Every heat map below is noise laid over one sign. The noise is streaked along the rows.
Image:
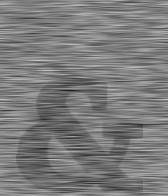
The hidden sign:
ampersand
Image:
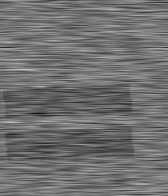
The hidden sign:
equals sign
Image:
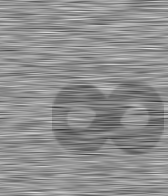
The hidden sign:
infinity sign
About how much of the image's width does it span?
two thirds
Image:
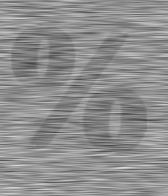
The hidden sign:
percent sign
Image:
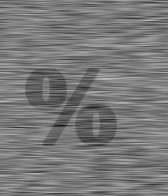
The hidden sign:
percent sign
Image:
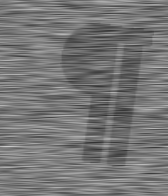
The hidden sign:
pilcrow
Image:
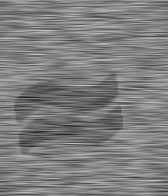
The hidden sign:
approximately sign
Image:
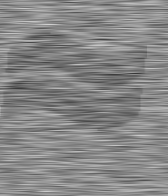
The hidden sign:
approximately sign
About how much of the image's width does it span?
nearly all
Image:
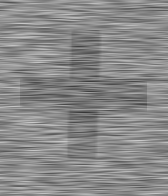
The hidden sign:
plus sign
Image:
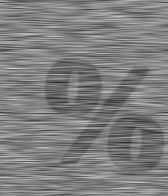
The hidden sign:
percent sign
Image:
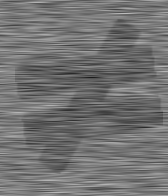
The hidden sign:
not-equal sign
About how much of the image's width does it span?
nearly all
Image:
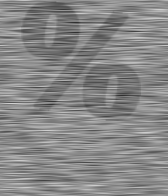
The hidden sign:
percent sign
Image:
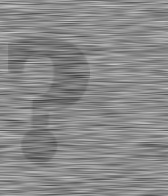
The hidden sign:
question mark
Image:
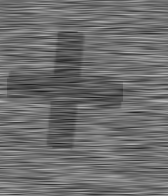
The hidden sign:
plus sign
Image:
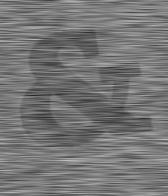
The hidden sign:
ampersand
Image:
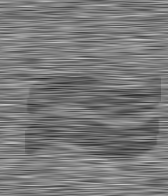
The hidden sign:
approximately sign
